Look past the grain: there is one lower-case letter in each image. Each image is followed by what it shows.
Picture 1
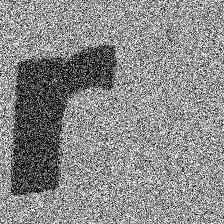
r
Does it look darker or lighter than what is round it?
darker
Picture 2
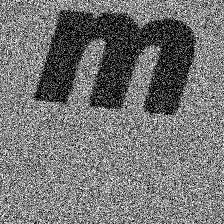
m
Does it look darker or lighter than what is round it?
darker
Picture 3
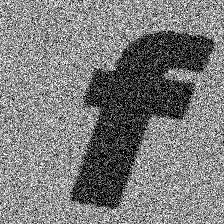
f
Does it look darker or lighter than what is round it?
darker
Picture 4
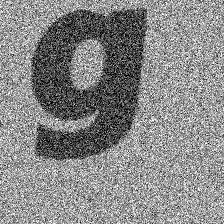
g
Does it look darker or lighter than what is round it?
darker
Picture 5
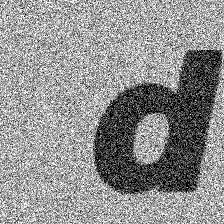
d
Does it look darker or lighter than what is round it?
darker
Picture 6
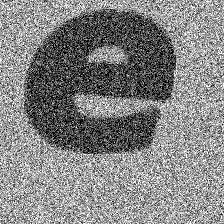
e
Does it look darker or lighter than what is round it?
darker
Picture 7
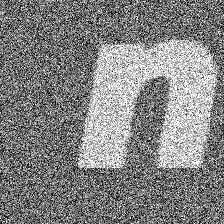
n
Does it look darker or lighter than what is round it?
lighter
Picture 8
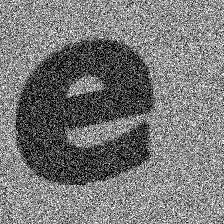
e
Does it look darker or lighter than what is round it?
darker
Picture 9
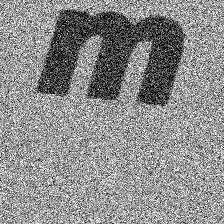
m
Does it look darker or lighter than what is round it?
darker
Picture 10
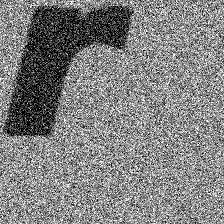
r
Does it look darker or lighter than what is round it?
darker
